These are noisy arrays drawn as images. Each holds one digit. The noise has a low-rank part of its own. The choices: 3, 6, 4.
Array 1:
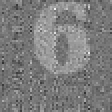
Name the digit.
6
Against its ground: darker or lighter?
lighter
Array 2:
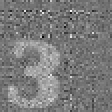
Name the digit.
3
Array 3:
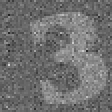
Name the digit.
3
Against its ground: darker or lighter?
lighter
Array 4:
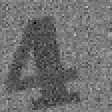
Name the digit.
4
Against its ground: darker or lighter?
darker
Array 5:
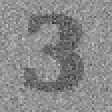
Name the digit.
3
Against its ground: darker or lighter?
darker
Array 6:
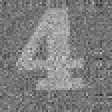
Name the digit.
4
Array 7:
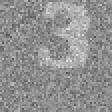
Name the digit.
3
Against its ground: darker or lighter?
lighter
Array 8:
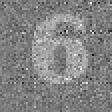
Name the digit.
6
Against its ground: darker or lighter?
lighter
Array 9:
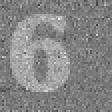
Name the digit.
6
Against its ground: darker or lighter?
lighter
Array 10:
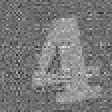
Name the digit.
4
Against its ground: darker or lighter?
lighter
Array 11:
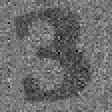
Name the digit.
3
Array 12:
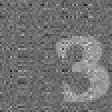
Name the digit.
3
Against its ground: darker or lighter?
lighter
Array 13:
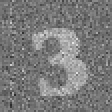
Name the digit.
3
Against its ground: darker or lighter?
lighter
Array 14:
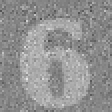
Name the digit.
6
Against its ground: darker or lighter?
lighter
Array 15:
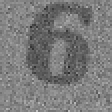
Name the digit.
6
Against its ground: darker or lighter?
darker
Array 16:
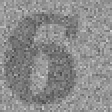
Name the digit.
6
